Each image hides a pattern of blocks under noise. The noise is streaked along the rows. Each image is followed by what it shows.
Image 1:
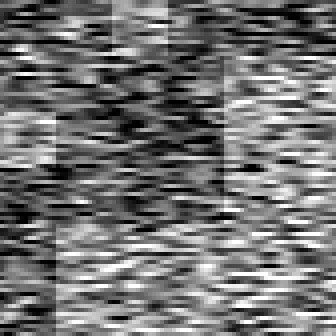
mirrored about the diagonal from the top left
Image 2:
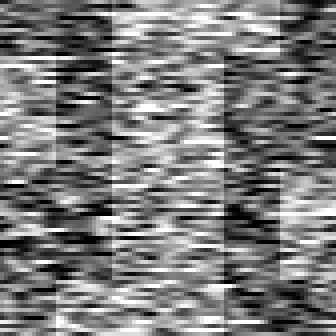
the same after a half turn
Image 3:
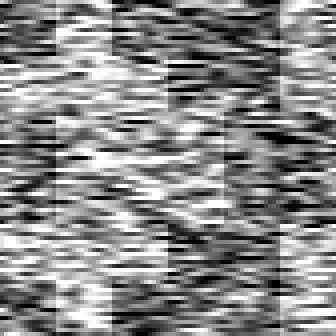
top and bottom mirror each other
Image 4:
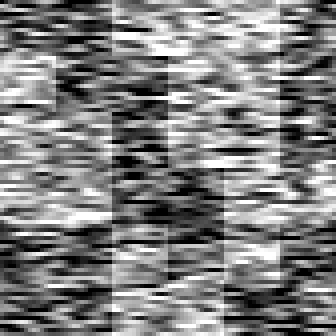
no symmetry
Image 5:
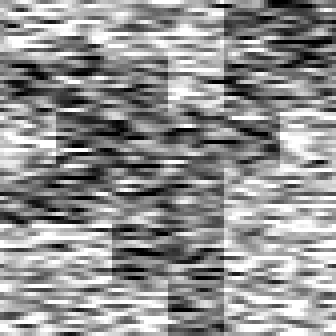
no symmetry
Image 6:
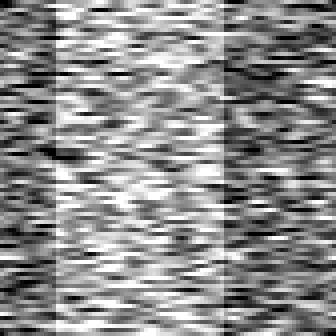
top and bottom mirror each other
